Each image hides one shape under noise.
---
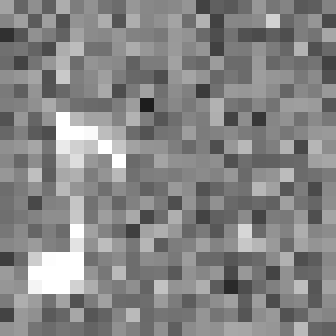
musical note
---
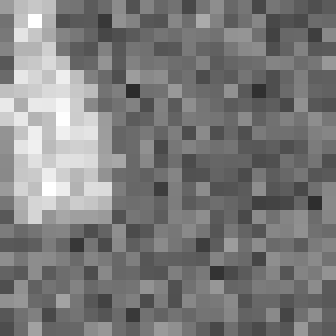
bottle
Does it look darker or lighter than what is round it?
lighter
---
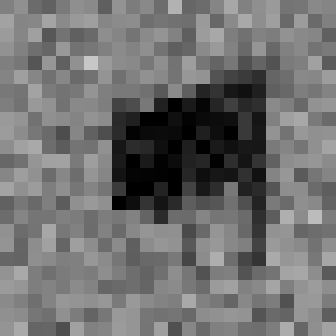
flag
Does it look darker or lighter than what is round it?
darker
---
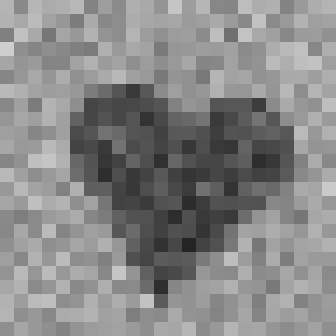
heart
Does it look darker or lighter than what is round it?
darker
